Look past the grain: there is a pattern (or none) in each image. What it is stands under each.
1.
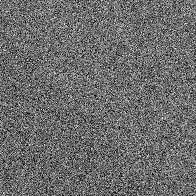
a sharp edge
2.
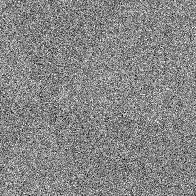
spokes from one point
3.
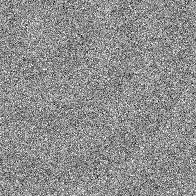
rings round one point
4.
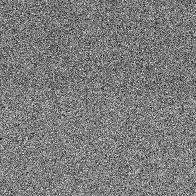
a sharp edge
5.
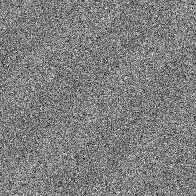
diagonal stripes
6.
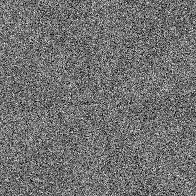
spokes from one point
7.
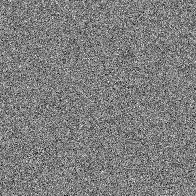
only noise
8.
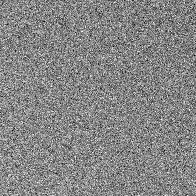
a smooth slope
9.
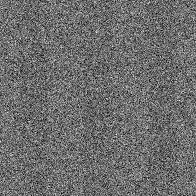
vertical stripes
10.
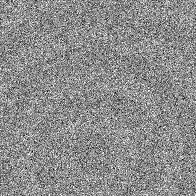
rings round one point
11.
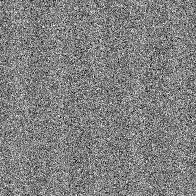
vertical stripes
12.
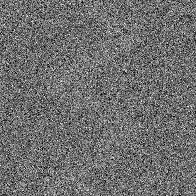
a wavy band
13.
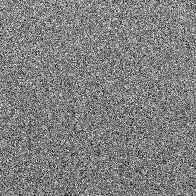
a smooth slope
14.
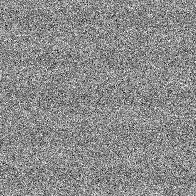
horizontal stripes
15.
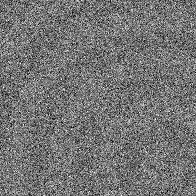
rings round one point
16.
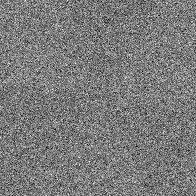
spokes from one point
